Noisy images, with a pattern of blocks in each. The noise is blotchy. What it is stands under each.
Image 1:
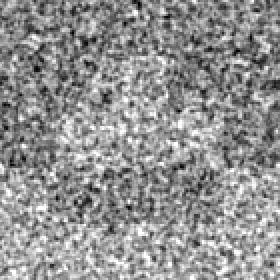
left and right mirror each other
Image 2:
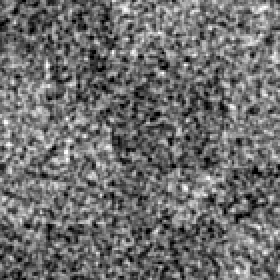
no symmetry
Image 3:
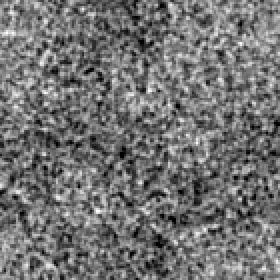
mirrored about the diagonal from the bottom left
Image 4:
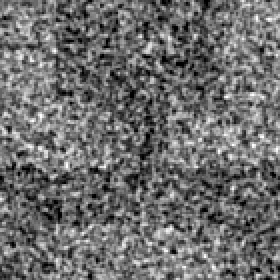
left and right mirror each other
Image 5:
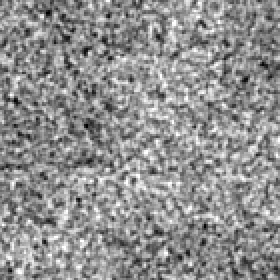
no symmetry
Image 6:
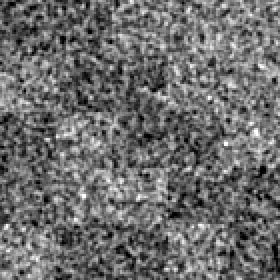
mirrored about the diagonal from the bottom left
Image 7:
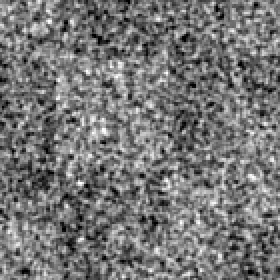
mirrored about the diagonal from the top left
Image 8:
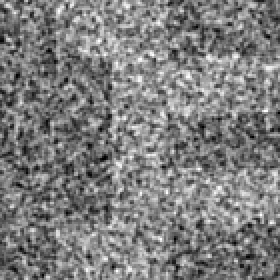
top and bottom mirror each other
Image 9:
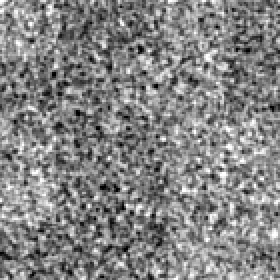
no symmetry
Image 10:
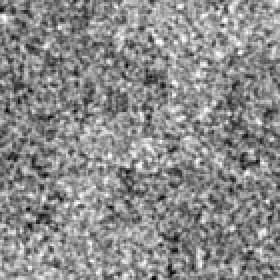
the same after a half turn
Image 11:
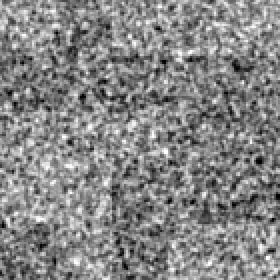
no symmetry
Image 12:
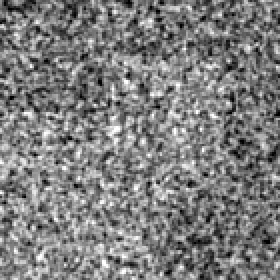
mirrored about the diagonal from the bottom left
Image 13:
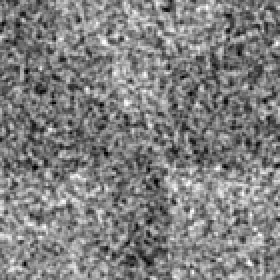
left and right mirror each other
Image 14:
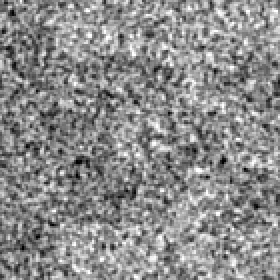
top and bottom mirror each other
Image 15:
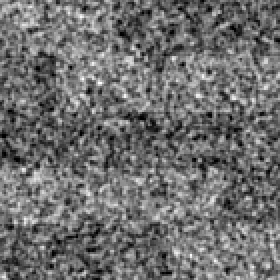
the same after a half turn
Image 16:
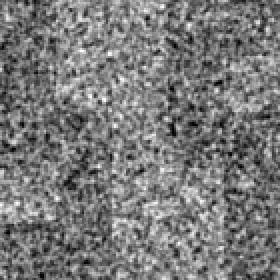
the same after a half turn
